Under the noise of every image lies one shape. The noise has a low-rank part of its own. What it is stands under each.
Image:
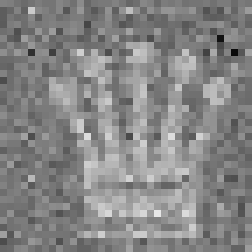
chess queen
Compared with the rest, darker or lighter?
lighter
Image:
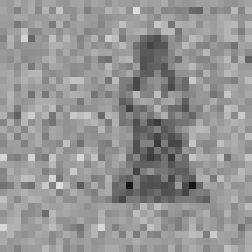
chess bishop
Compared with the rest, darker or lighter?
darker
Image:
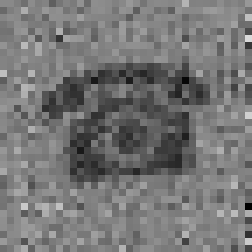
telephone
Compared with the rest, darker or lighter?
darker
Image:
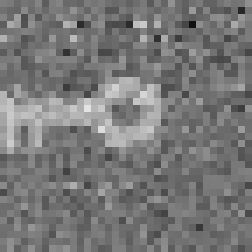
key
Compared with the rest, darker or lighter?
lighter
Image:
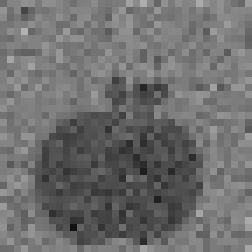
apple
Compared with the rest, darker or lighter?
darker
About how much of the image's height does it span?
two thirds
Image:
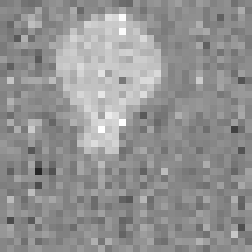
light bulb
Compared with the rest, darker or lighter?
lighter
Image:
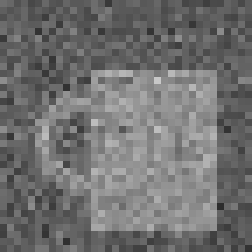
cup
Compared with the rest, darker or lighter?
lighter
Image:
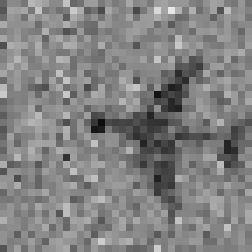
airplane
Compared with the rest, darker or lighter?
darker
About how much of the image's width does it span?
two thirds
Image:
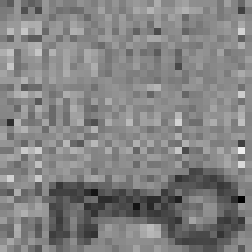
key
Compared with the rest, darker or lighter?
darker
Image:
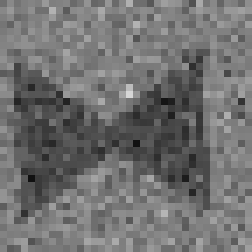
bow tie
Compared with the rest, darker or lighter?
darker
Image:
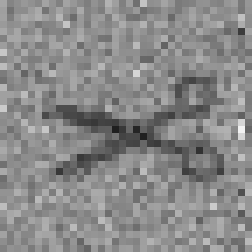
pair of scissors
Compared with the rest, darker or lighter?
darker
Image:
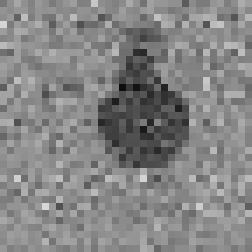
pear
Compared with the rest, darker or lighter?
darker
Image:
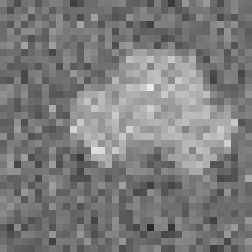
car
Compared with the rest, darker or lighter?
lighter
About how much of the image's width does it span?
two thirds
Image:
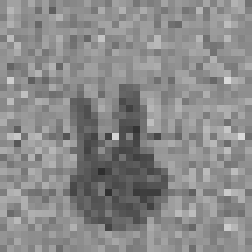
rabbit's head
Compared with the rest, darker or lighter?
darker
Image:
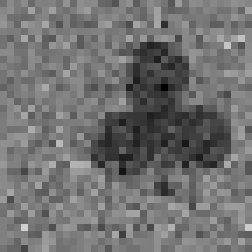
club
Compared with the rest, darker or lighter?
darker
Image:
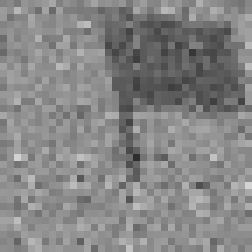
flag
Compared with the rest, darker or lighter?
darker
